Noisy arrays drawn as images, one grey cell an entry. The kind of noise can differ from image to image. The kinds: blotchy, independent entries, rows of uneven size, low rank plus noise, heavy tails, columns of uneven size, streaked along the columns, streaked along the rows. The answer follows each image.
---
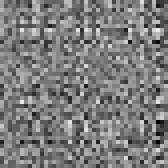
low rank plus noise
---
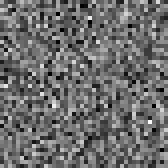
independent entries
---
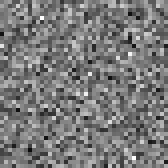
independent entries
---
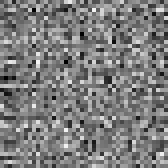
low rank plus noise
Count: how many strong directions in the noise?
three or four
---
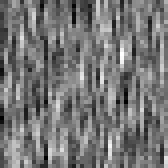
streaked along the columns
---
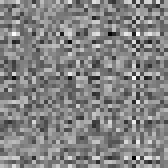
low rank plus noise
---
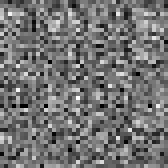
low rank plus noise
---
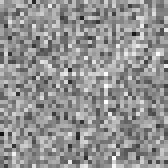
independent entries
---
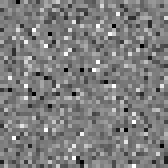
heavy tails
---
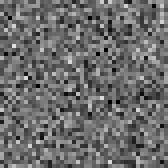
independent entries
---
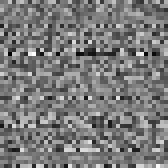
rows of uneven size
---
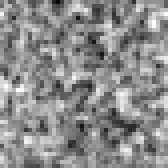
blotchy
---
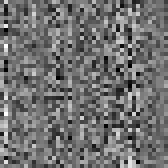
columns of uneven size
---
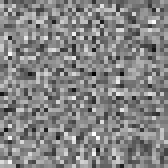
low rank plus noise
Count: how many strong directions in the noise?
five to eight
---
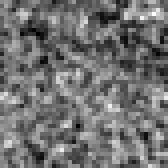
blotchy
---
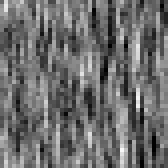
streaked along the columns
